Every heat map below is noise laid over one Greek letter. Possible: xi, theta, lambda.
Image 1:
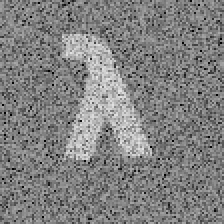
light lambda
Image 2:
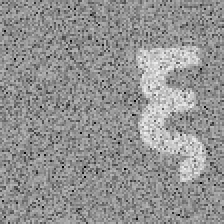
light xi
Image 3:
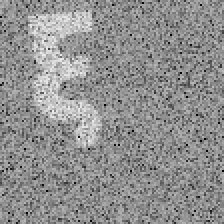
light xi
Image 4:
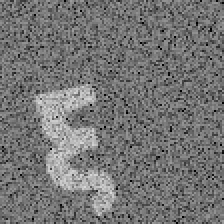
light xi
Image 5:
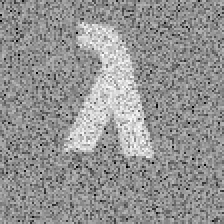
light lambda
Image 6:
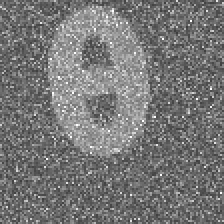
light theta
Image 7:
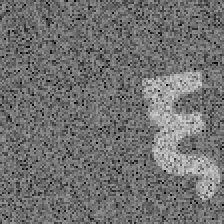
light xi
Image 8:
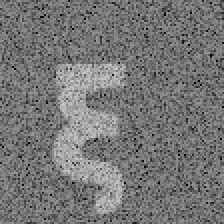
light xi
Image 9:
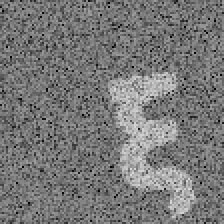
light xi
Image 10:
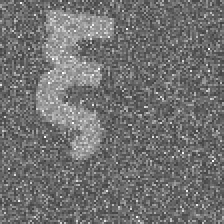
light xi
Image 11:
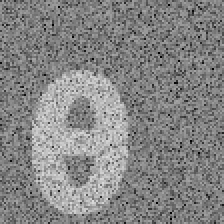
light theta
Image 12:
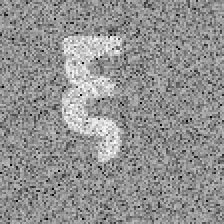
light xi
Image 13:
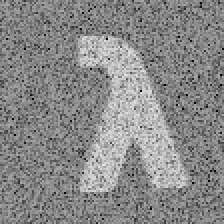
light lambda
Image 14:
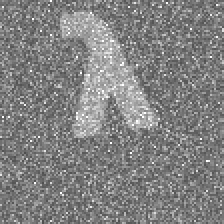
light lambda
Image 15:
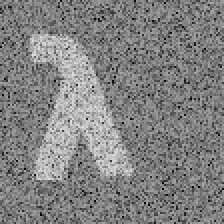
light lambda
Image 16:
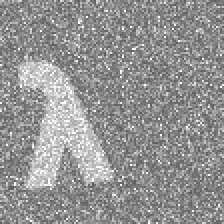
light lambda
